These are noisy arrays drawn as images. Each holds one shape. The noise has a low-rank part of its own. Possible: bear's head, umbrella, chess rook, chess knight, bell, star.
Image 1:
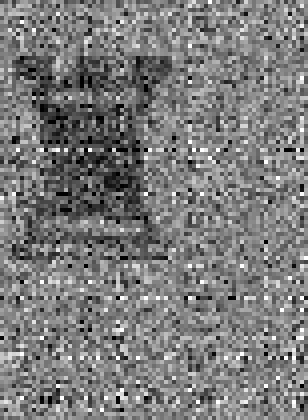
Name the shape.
chess rook
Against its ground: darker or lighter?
darker
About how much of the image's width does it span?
half
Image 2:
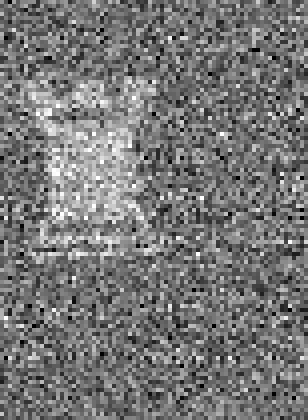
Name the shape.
chess rook
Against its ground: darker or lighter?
lighter
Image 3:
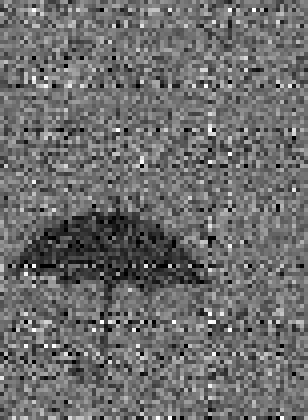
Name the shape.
umbrella
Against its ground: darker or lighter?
darker
